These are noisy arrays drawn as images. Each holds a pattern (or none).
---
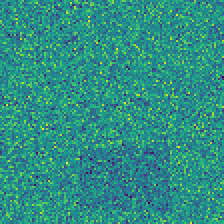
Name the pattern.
one block
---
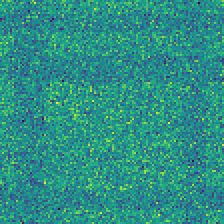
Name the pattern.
bands of rows crossing bands of columns
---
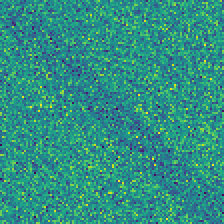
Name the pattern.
a diagonal band
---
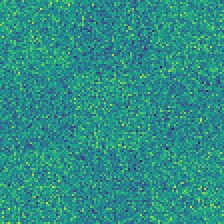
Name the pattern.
a checkerboard
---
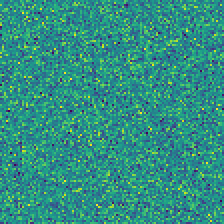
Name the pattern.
only noise
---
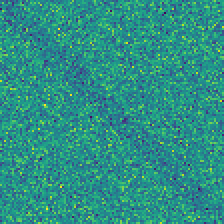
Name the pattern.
a diagonal band
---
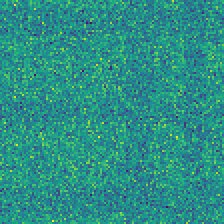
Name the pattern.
bands of rows crossing bands of columns
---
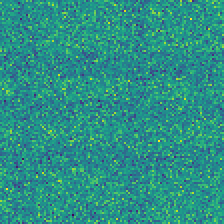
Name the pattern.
bands of rows crossing bands of columns
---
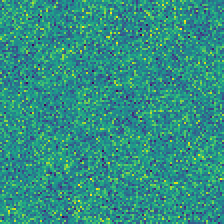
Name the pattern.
a checkerboard
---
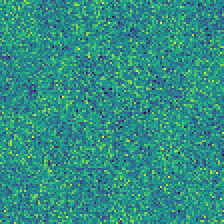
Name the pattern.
a checkerboard
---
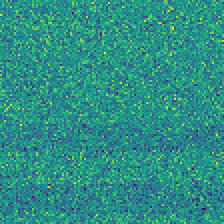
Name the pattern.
bands of rows
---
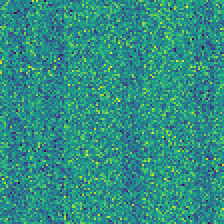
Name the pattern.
bands of columns
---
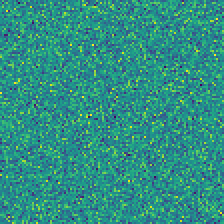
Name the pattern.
only noise
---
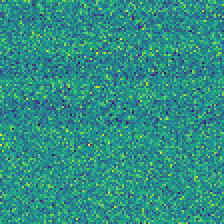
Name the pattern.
bands of rows
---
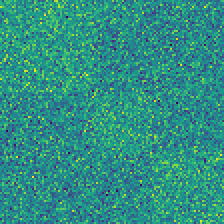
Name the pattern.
blocks along the diagonal
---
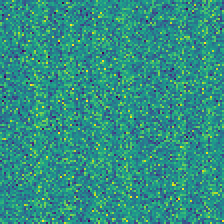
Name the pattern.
bands of columns
